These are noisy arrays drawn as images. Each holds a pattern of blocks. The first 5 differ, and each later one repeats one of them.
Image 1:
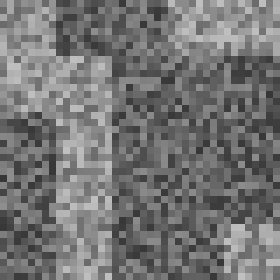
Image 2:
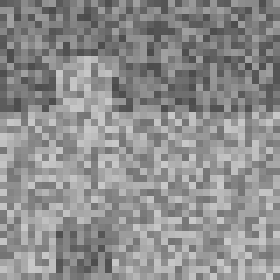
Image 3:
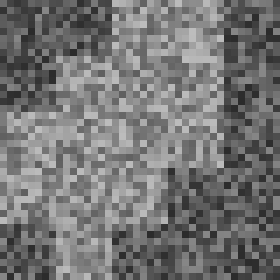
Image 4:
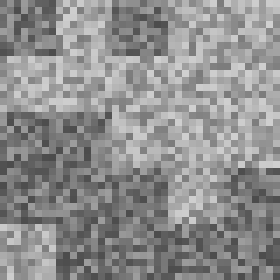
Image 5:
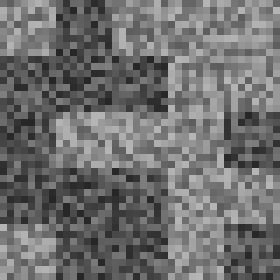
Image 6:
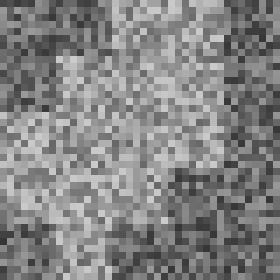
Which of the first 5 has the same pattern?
3
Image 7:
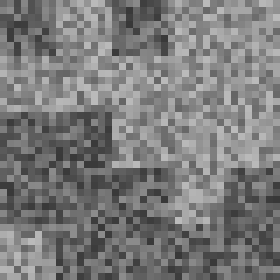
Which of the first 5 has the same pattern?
4
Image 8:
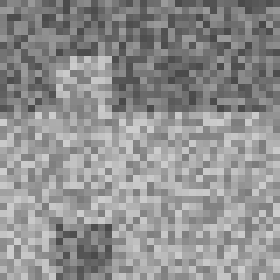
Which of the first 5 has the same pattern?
2
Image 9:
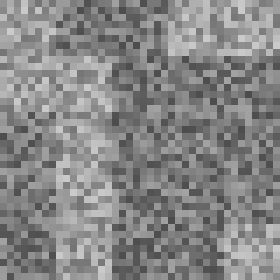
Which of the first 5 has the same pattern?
1
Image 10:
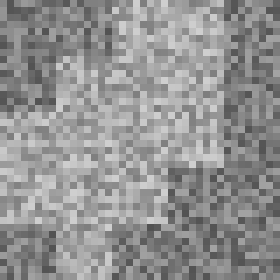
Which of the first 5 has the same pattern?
3
